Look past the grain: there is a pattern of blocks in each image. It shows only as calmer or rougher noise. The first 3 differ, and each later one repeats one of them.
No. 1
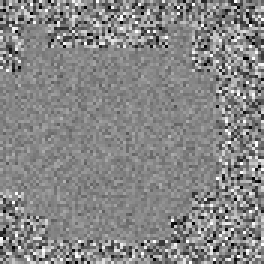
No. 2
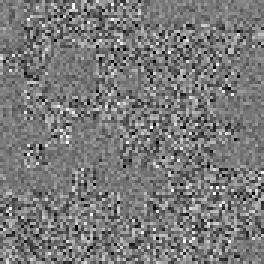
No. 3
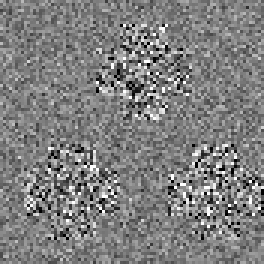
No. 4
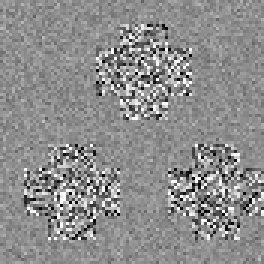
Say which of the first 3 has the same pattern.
3
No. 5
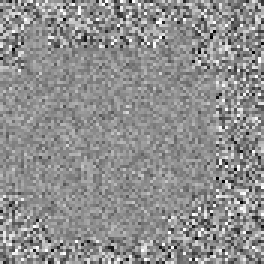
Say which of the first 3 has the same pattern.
1
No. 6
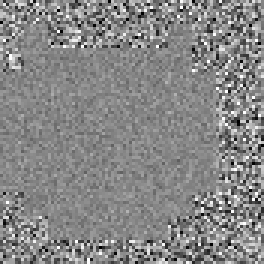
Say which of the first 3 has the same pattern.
1
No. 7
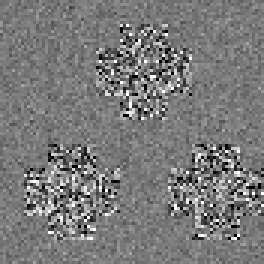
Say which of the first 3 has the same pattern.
3
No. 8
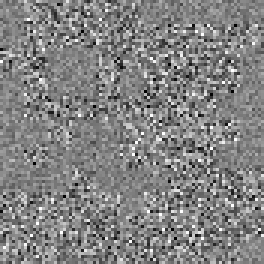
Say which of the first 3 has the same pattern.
2
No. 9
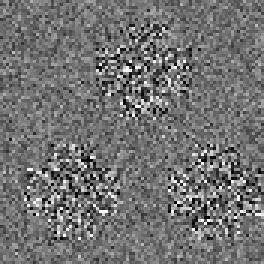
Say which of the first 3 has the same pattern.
3
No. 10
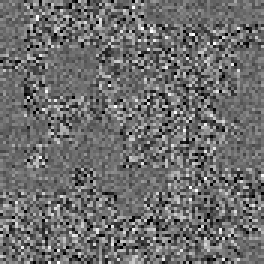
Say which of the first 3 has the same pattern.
2
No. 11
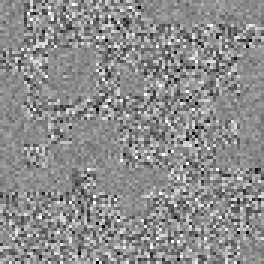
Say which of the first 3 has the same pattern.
2
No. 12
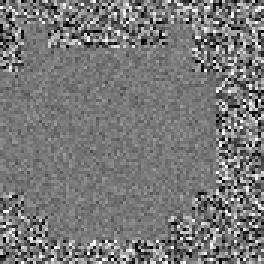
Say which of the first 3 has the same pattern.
1
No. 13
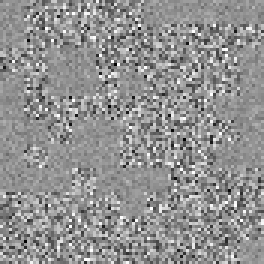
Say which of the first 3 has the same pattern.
2
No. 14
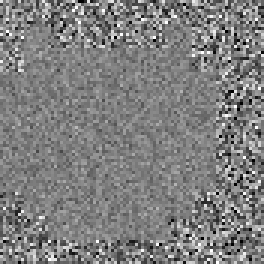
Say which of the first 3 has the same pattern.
1
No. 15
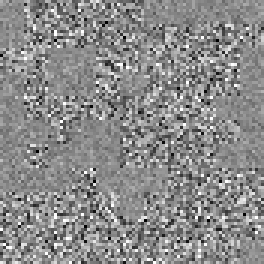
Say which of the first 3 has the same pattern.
2
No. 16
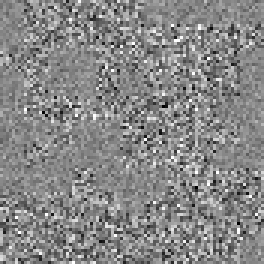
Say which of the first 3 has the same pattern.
2
